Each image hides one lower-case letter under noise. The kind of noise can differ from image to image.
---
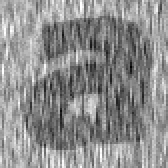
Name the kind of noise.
streaked along the columns
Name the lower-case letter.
a
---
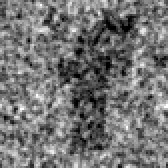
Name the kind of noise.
blotchy
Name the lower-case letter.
f
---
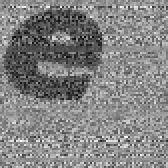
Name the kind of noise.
rows of uneven size
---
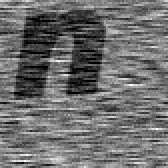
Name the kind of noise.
streaked along the rows
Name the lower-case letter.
n
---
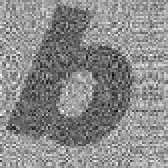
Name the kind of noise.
low rank plus noise
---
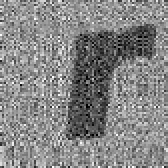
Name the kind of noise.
low rank plus noise
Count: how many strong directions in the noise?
three or four
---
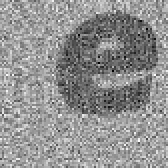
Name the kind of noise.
low rank plus noise
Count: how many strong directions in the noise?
three or four
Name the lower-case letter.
e
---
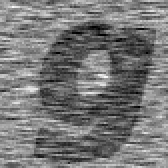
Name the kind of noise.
streaked along the rows
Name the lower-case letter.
g
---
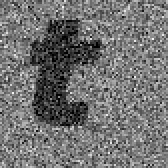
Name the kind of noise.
independent entries
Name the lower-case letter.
t
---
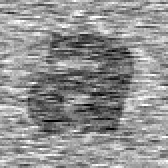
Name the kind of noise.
streaked along the rows
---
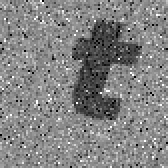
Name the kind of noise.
heavy tails
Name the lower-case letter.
t
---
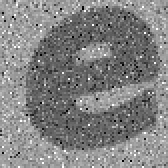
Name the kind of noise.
heavy tails
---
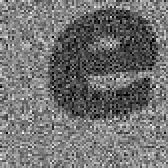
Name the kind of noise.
low rank plus noise
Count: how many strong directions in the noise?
three or four
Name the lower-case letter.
e
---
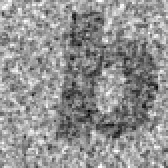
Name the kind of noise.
blotchy
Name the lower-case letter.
b
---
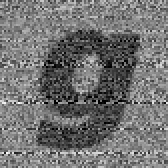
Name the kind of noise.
rows of uneven size
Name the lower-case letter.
g
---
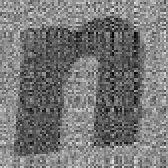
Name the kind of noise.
low rank plus noise
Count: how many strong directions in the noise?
one
